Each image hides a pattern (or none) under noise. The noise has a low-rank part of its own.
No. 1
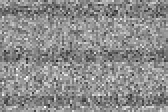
bands of rows
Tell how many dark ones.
3
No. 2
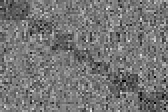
blocks along the diagonal
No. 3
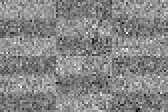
a checkerboard
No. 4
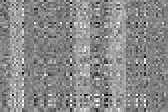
bands of columns
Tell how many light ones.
3
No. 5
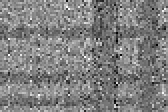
bands of rows crossing bands of columns
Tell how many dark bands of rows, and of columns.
3 and 2
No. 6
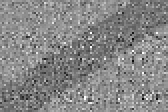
a diagonal band
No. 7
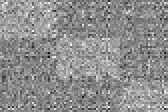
blocks along the diagonal
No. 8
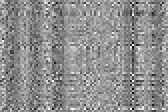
bands of columns
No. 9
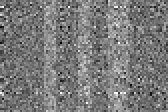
bands of columns
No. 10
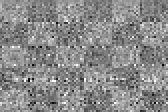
a checkerboard
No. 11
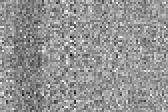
one band of columns
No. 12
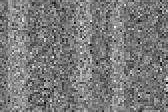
bands of columns
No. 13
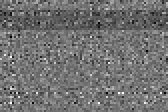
one band of rows
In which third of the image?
top
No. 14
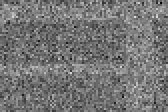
bands of rows crossing bands of columns
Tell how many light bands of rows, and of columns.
2 and 1
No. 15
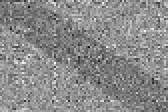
a diagonal band
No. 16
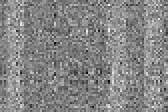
bands of columns
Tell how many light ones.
3
